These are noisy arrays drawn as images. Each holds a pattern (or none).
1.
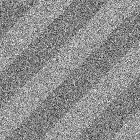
diagonal stripes
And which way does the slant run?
bottom left to top right
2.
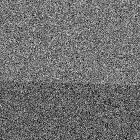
a sharp edge
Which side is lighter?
top
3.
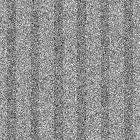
vertical stripes
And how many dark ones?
6
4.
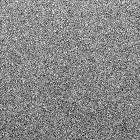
a smooth slope
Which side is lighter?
top
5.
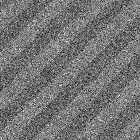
diagonal stripes
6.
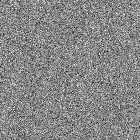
only noise
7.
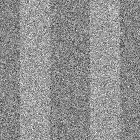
vertical stripes
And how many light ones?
2
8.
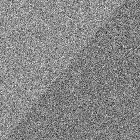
a sharp edge
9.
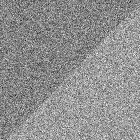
a sharp edge
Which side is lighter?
bottom right
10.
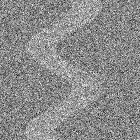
a wavy band
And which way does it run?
top to bottom
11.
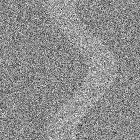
a wavy band
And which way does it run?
top to bottom
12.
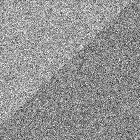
a sharp edge
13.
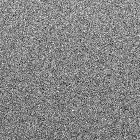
a smooth slope
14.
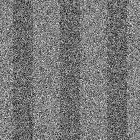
vertical stripes
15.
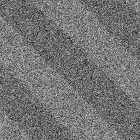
diagonal stripes
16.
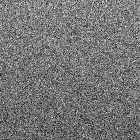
a smooth slope
